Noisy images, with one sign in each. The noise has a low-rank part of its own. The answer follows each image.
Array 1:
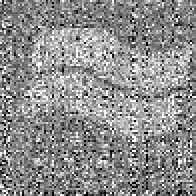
approximately sign
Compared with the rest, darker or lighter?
lighter
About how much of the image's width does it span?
nearly all
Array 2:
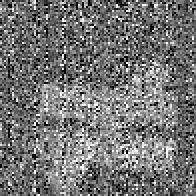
not-equal sign
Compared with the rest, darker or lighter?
lighter
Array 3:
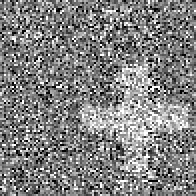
plus sign
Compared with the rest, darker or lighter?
lighter
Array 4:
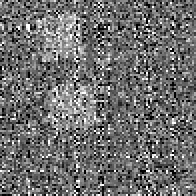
colon
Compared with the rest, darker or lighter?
lighter
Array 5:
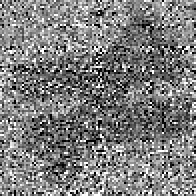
not-equal sign
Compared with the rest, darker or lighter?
darker
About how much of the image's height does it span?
nearly all
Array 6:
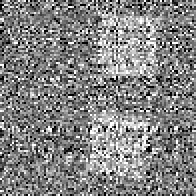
colon
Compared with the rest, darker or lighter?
lighter
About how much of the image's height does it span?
nearly all
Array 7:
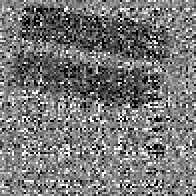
equals sign
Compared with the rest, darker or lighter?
darker
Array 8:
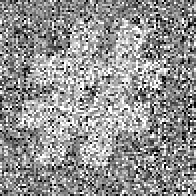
hash sign
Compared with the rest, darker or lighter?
lighter
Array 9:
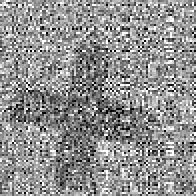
plus sign
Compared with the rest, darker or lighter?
darker
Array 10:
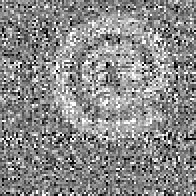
at sign
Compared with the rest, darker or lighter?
lighter
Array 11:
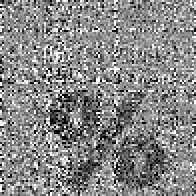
percent sign
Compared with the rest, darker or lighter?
darker
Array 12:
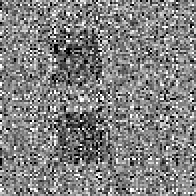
colon
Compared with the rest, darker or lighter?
darker
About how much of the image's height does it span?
two thirds
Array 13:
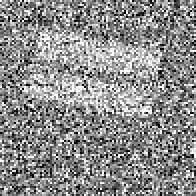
equals sign
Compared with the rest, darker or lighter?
lighter
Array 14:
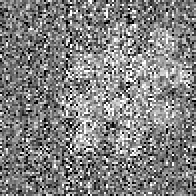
hash sign
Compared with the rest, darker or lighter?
lighter
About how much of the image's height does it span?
two thirds
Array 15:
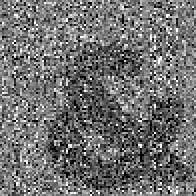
ampersand
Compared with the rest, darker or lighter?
darker
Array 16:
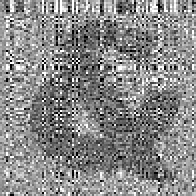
ampersand
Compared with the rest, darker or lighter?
darker
